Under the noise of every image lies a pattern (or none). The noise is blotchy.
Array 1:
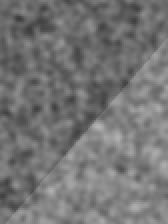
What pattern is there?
a sharp edge
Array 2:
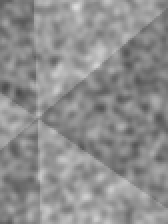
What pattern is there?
spokes from one point
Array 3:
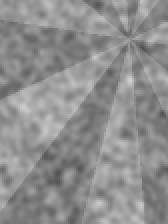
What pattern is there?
spokes from one point
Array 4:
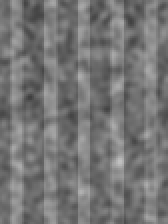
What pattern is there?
vertical stripes
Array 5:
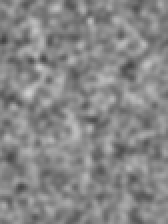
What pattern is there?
only noise
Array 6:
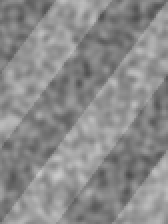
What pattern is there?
diagonal stripes
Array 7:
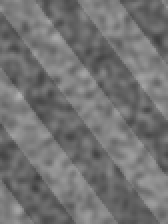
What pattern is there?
diagonal stripes
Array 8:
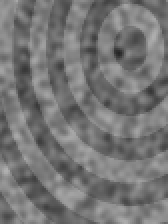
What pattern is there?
rings round one point
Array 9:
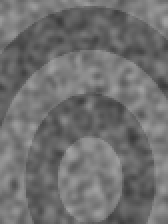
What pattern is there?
rings round one point
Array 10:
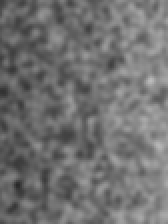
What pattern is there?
a smooth slope
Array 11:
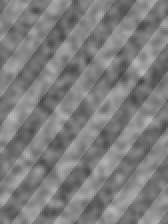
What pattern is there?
diagonal stripes
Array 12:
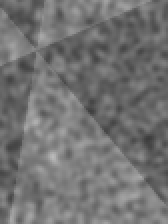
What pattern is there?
spokes from one point
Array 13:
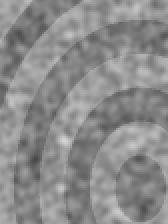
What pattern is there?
rings round one point
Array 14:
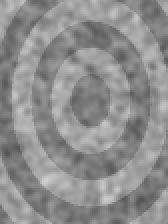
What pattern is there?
rings round one point
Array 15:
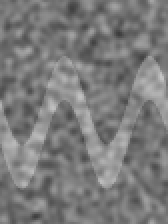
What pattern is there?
a wavy band
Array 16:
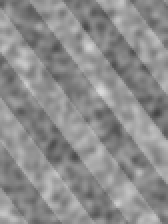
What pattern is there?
diagonal stripes
